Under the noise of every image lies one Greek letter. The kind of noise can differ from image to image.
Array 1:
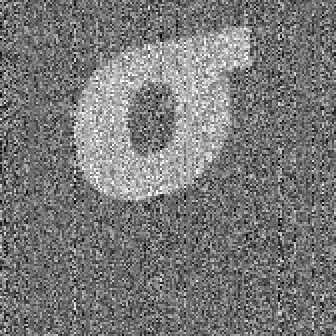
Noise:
columns of uneven size
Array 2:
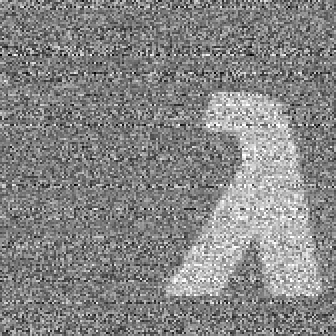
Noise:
rows of uneven size
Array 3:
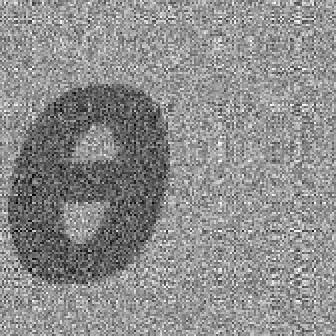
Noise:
low rank plus noise
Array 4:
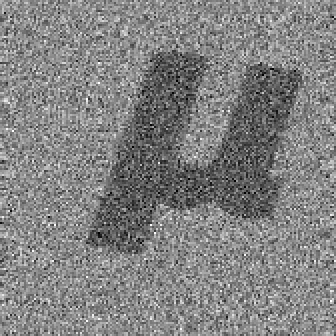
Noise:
low rank plus noise
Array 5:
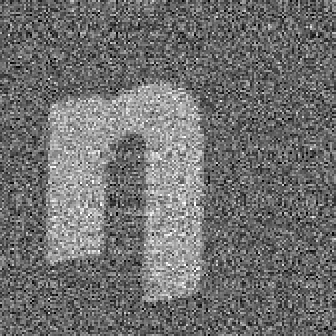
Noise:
low rank plus noise
